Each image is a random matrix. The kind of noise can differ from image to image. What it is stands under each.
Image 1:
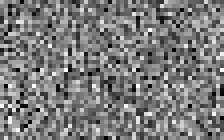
low rank plus noise
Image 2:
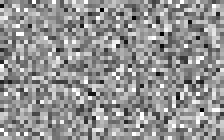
independent entries
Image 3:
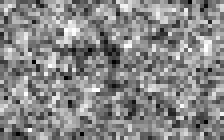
blotchy
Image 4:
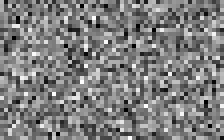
independent entries
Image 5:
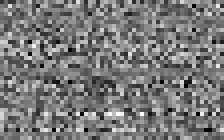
rows of uneven size
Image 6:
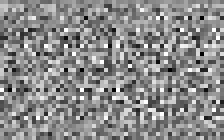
rows of uneven size
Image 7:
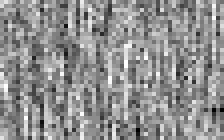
streaked along the columns
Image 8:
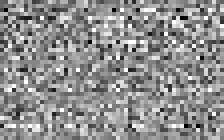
rows of uneven size
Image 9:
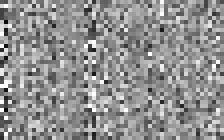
columns of uneven size
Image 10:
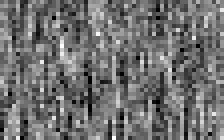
streaked along the columns
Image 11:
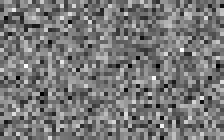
independent entries
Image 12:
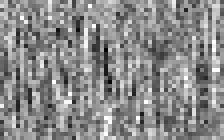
streaked along the columns
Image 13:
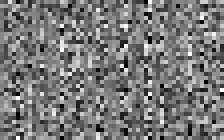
columns of uneven size
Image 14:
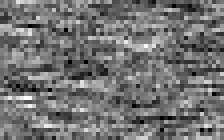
streaked along the rows
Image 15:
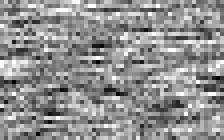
streaked along the rows
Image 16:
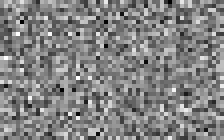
low rank plus noise
